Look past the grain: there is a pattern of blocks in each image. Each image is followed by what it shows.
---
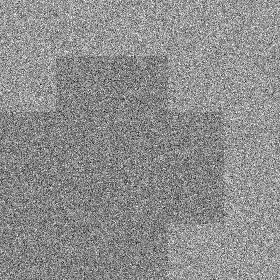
mirrored about the diagonal from the bottom left
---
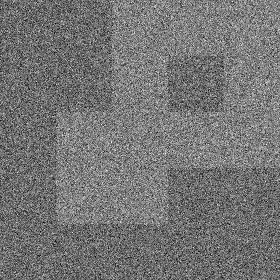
mirrored about the diagonal from the bottom left
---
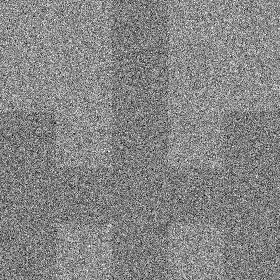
left and right mirror each other
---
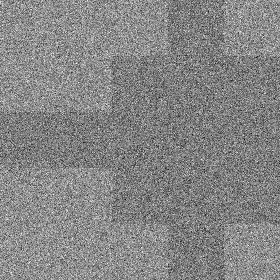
top and bottom mirror each other
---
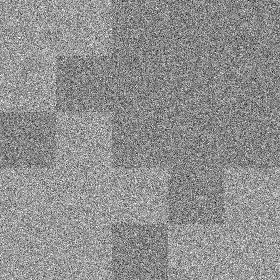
mirrored about the diagonal from the bottom left
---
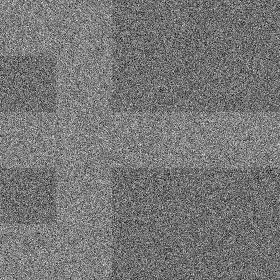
top and bottom mirror each other
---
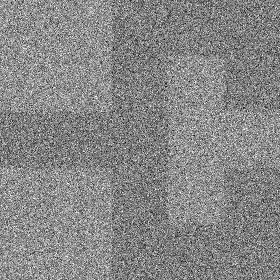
top and bottom mirror each other
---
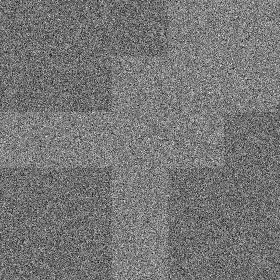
mirrored about the diagonal from the bottom left
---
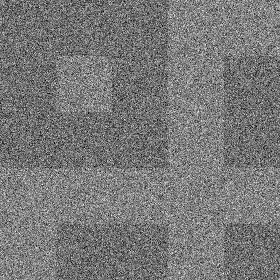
mirrored about the diagonal from the top left
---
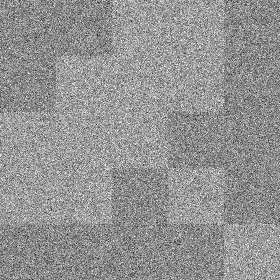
mirrored about the diagonal from the top left
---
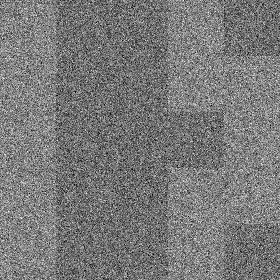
top and bottom mirror each other
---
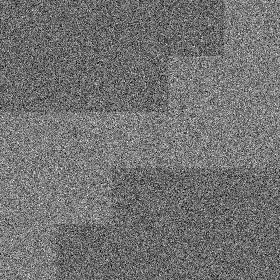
the same after a half turn
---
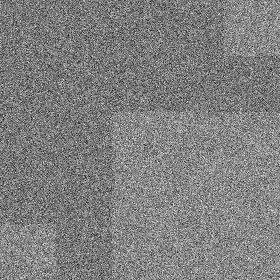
mirrored about the diagonal from the top left
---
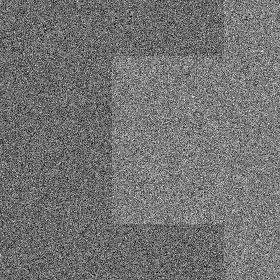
top and bottom mirror each other
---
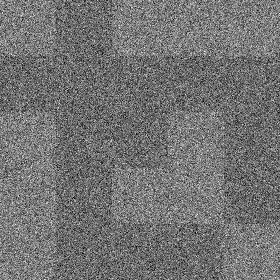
mirrored about the diagonal from the top left
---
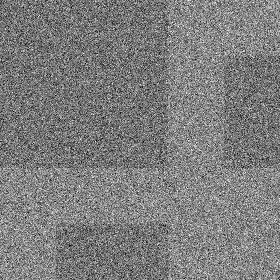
mirrored about the diagonal from the top left
